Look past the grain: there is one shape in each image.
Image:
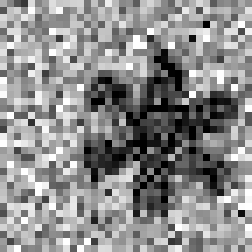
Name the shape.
asterisk
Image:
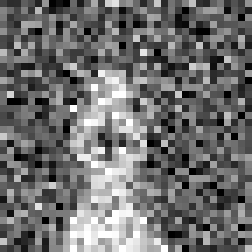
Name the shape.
chess bishop
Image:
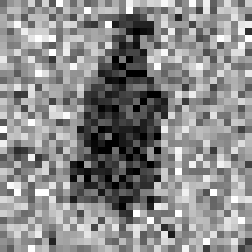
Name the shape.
bottle
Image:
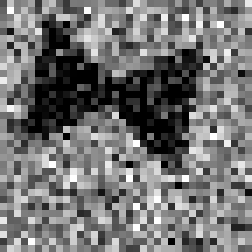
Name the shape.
bow tie
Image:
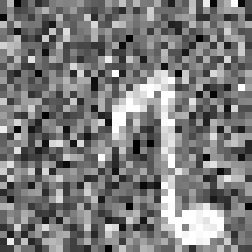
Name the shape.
musical note
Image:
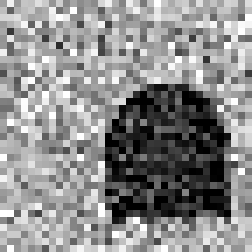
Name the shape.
ghost
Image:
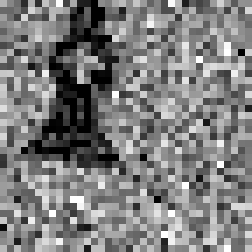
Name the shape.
chess bishop
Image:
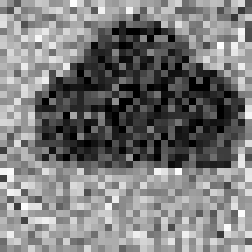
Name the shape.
cloud
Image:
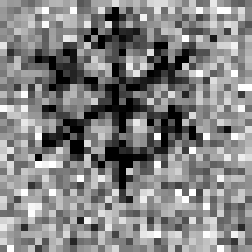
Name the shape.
snowflake
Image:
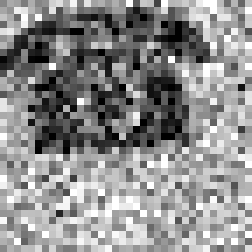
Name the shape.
telephone
